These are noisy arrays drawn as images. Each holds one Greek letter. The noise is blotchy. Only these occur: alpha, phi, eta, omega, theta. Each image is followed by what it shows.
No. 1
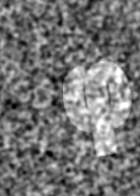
phi
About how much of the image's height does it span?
half
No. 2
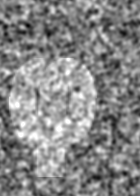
phi
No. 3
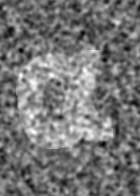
alpha
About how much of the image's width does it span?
two thirds
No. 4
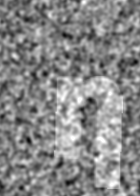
eta
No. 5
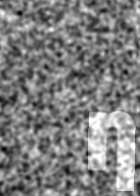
eta
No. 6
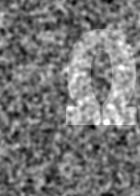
omega
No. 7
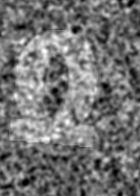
omega
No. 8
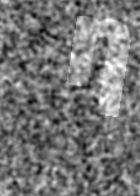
eta
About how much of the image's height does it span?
half
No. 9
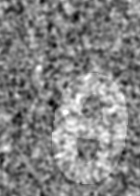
theta
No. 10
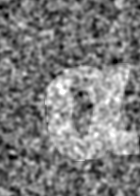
alpha
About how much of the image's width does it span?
two thirds
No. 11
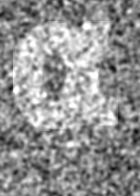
alpha
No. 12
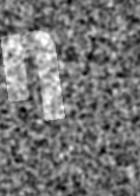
eta
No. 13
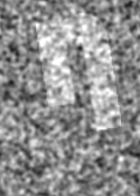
eta
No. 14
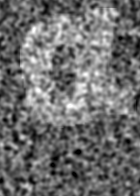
alpha
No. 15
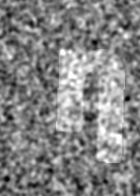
eta
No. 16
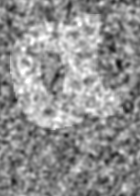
alpha
